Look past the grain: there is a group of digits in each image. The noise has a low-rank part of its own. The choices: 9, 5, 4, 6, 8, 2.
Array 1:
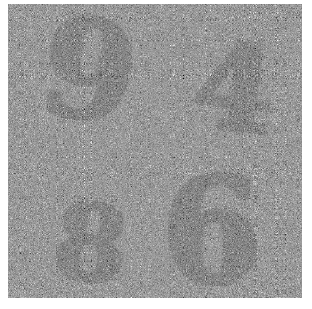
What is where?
top left: 9; top right: 4; bottom left: 8; bottom right: 6
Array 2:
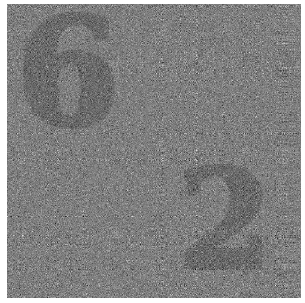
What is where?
top left: 6; bottom right: 2
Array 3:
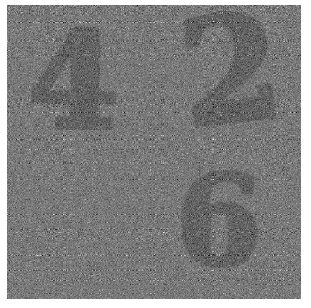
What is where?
top left: 4; top right: 2; bottom right: 6
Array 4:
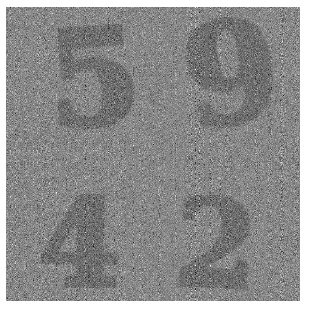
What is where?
top left: 5; top right: 9; bottom left: 4; bottom right: 2
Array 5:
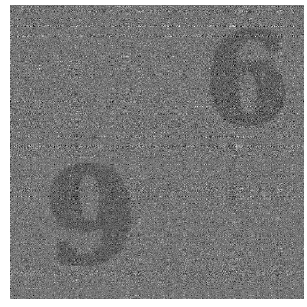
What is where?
top right: 6; bottom left: 9
